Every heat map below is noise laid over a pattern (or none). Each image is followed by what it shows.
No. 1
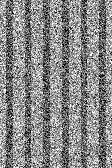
vertical stripes
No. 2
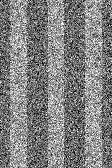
vertical stripes
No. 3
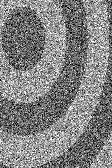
rings round one point
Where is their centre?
top left
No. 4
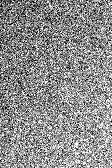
a smooth slope
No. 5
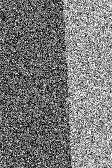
a sharp edge
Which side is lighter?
right
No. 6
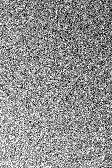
a smooth slope
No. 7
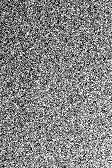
a smooth slope
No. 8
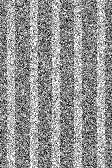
vertical stripes
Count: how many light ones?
5
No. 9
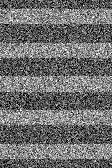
horizontal stripes
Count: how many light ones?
5
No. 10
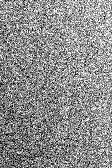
a smooth slope
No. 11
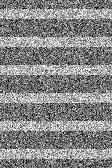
horizontal stripes
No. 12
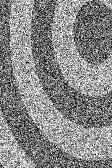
rings round one point
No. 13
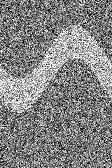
a wavy band
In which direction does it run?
left to right
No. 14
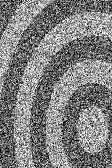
rings round one point
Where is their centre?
bottom right
